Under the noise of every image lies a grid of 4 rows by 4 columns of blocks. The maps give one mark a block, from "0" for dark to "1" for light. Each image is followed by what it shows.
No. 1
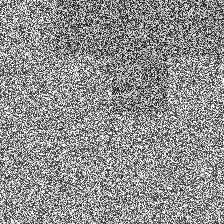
1 0 0 0
1 1 0 1
1 1 1 1
1 1 1 1
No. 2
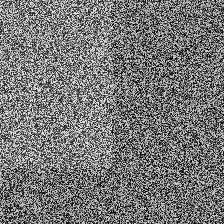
1 1 0 0
1 1 0 0
1 1 0 0
0 0 0 0
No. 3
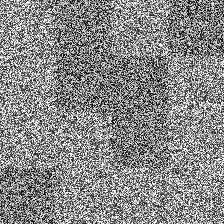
1 0 1 0
1 0 0 1
1 1 0 1
0 1 1 1
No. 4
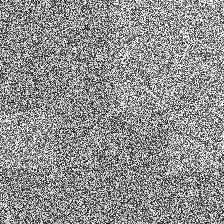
0 0 1 1
0 0 1 1
1 0 0 1
0 0 0 0
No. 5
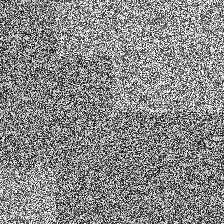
0 1 1 1
0 0 1 1
0 0 0 0
1 0 0 0
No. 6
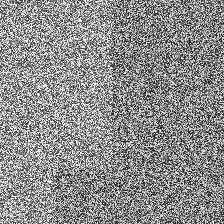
1 1 0 0
1 1 0 0
1 1 0 0
1 0 0 0
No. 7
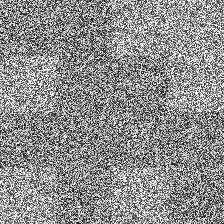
0 0 1 1
1 0 0 1
0 0 0 0
1 0 1 0
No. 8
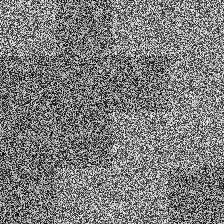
1 0 1 1
0 0 0 1
0 0 1 1
0 1 1 0
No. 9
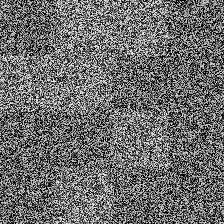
0 1 1 0
1 1 0 0
0 0 1 0
0 1 0 0
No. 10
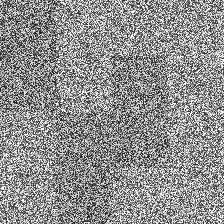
0 1 1 1
0 1 0 1
1 0 0 1
1 0 1 1
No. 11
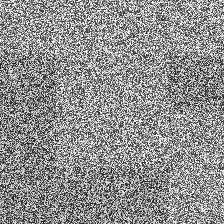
1 1 1 1
0 1 1 0
0 1 1 1
0 0 0 1
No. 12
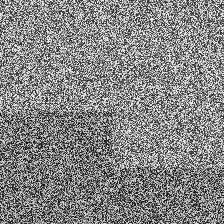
1 1 1 1
1 1 1 1
0 0 1 1
0 0 0 0
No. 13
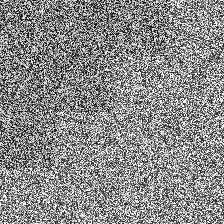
0 0 0 1
0 0 1 1
0 1 1 1
1 1 1 1
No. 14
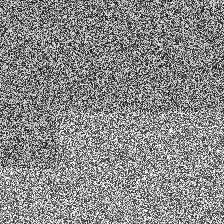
0 0 0 0
0 0 0 0
0 1 1 1
1 1 1 1
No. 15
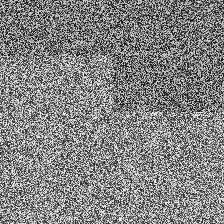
0 0 0 0
1 1 0 0
1 1 1 1
1 1 1 1
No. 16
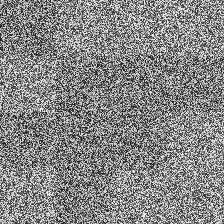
0 1 1 1
1 0 0 0
0 0 0 1
1 0 1 1
